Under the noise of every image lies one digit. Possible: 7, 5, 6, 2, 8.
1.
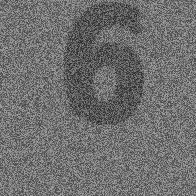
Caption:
dark 6
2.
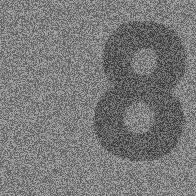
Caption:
dark 8
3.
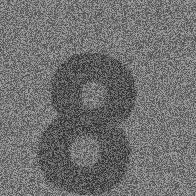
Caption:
dark 8
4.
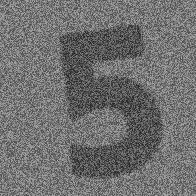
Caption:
dark 5
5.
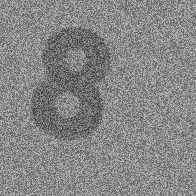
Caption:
dark 8
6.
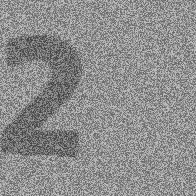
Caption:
dark 2
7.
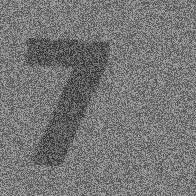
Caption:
dark 7
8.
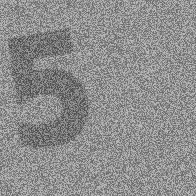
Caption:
dark 5
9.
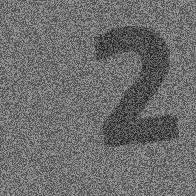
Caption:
dark 2
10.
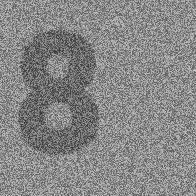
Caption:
dark 8
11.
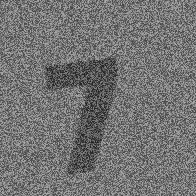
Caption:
dark 7
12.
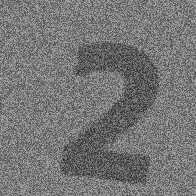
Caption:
dark 2
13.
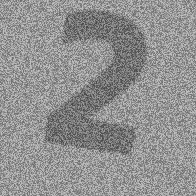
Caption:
dark 2
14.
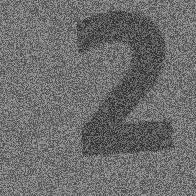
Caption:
dark 2
